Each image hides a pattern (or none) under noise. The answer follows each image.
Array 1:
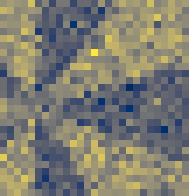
spokes from one point
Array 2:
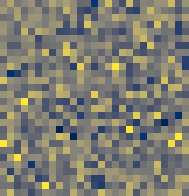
only noise
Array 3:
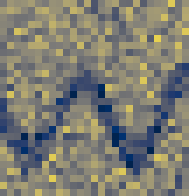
a wavy band
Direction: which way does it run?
left to right
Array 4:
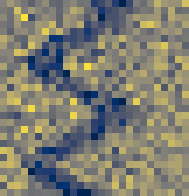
a wavy band
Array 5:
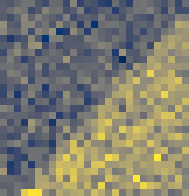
a sharp edge
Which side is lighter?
bottom right
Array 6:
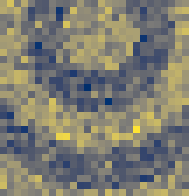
rings round one point
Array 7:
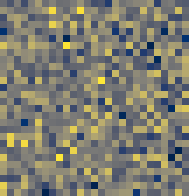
only noise
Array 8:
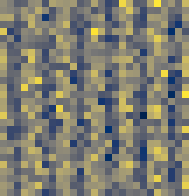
vertical stripes
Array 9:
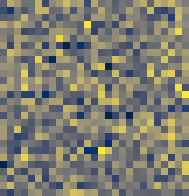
only noise
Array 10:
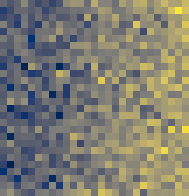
a smooth slope
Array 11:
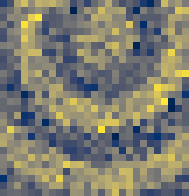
rings round one point
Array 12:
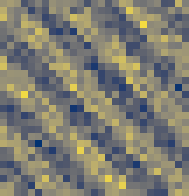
diagonal stripes
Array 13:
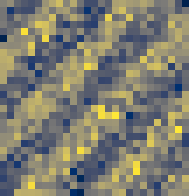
diagonal stripes
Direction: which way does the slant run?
bottom left to top right
